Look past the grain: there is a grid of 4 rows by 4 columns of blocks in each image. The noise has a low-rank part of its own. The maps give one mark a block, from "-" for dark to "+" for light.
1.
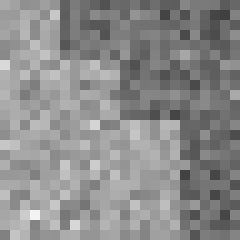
+ - - -
+ + - -
+ + + -
+ + + -
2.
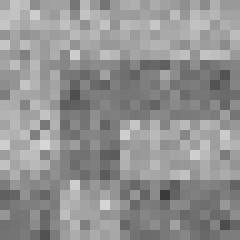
+ + + +
+ - - -
+ - + +
- + - -
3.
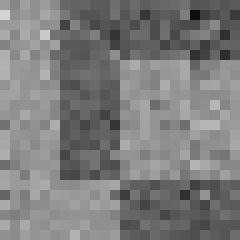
+ - - -
+ - + +
+ - + +
+ + - -
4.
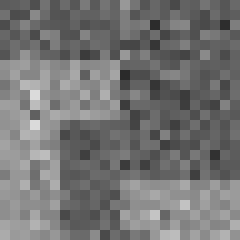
- - - -
+ + - -
+ - - -
+ - + +
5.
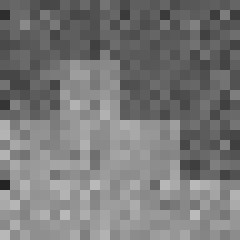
- - - -
- + - -
+ + + -
+ + + +
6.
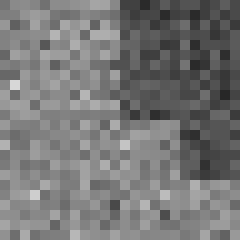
+ + - -
+ + - -
+ + + -
+ + + +
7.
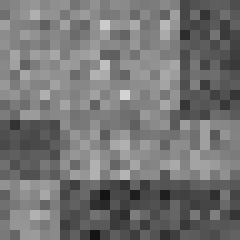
+ + + -
+ + + -
- + + +
+ - - -
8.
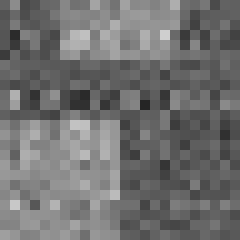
- + + -
- - - -
+ + - -
+ + - -
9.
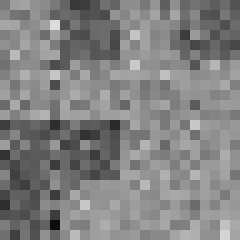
+ - + -
+ + + +
- - + +
- + + +
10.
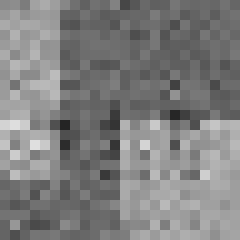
+ - - -
+ - - -
+ - + +
- - + +
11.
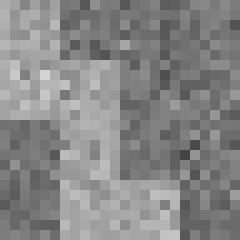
+ - - -
+ + - -
- + - -
- + + -
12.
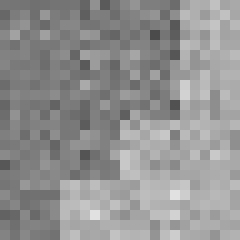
- - - +
- - - +
- - + +
- + + +
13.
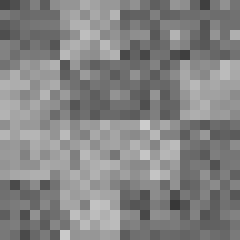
- + - -
+ - - +
+ + + -
- + - -
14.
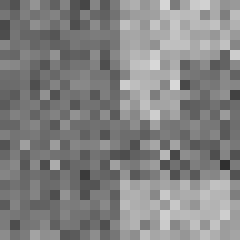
- - + +
- - + -
- - - -
- - + +
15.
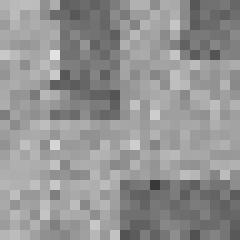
+ - + -
+ - + +
+ + + +
+ + - -
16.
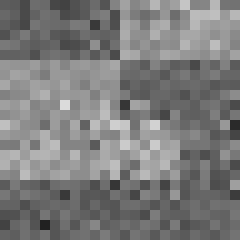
- - + +
+ + - -
+ + + -
- - - -
